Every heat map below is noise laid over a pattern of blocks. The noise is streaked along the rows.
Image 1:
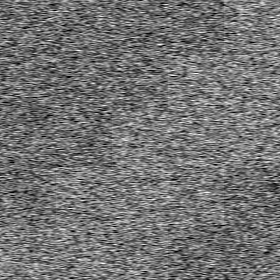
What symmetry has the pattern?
mirrored about the diagonal from the top left
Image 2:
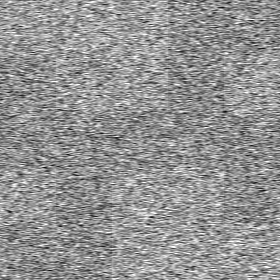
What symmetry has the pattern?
the same after a half turn
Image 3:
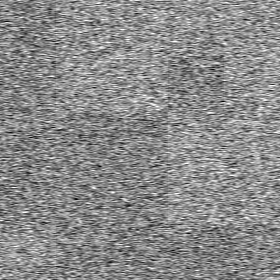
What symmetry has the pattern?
mirrored about the diagonal from the bottom left
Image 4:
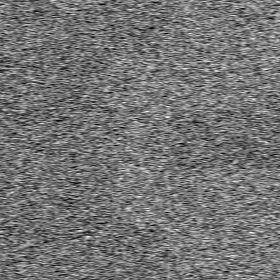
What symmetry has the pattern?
top and bottom mirror each other
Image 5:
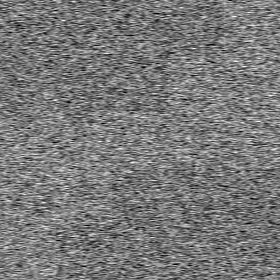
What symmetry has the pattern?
the same after a half turn
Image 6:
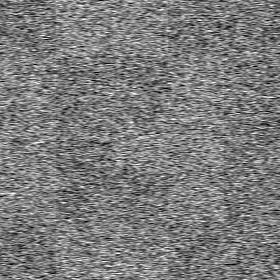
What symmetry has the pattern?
top and bottom mirror each other
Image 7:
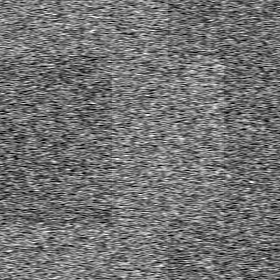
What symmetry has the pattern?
top and bottom mirror each other
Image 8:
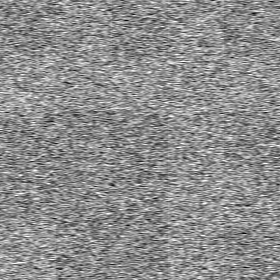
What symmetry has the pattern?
mirrored about the diagonal from the bottom left
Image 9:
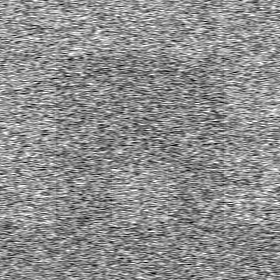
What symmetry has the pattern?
left and right mirror each other
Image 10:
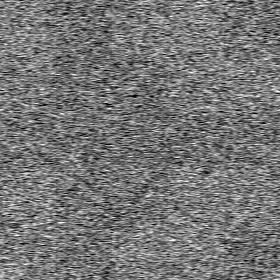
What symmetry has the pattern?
top and bottom mirror each other
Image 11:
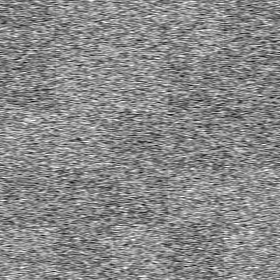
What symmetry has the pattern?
no symmetry
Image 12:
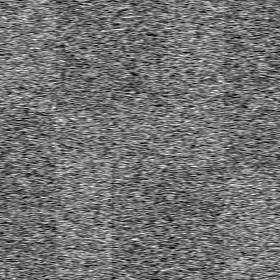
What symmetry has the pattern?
the same after a half turn
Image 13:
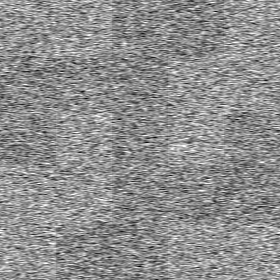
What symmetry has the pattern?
the same after a half turn
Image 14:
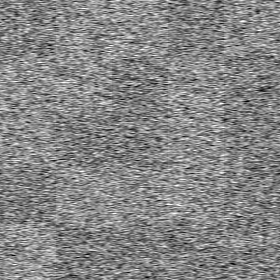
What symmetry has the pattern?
mirrored about the diagonal from the top left
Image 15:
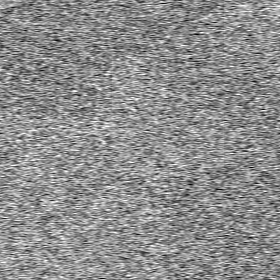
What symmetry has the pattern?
mirrored about the diagonal from the bottom left
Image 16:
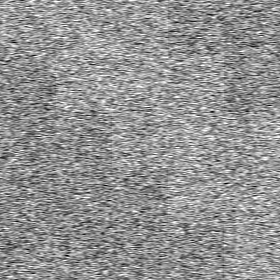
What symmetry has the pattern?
mirrored about the diagonal from the bottom left
